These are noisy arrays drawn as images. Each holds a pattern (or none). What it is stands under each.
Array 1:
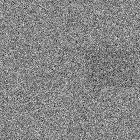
one block
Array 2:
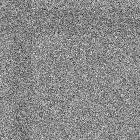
bands of rows crossing bands of columns
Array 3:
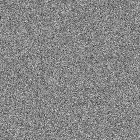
only noise
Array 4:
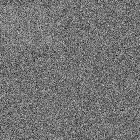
one block
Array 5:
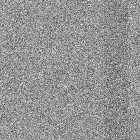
one band of columns
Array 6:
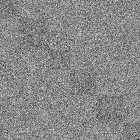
blocks along the diagonal
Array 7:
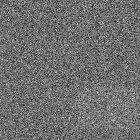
one block
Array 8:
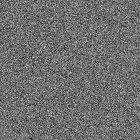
only noise
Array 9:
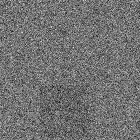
one block
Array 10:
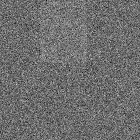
one block
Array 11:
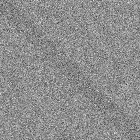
a diagonal band
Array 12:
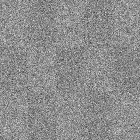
a checkerboard
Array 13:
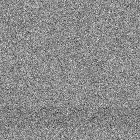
one band of rows
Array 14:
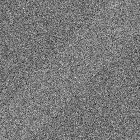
a diagonal band
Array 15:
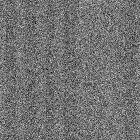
bands of columns
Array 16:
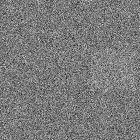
one block
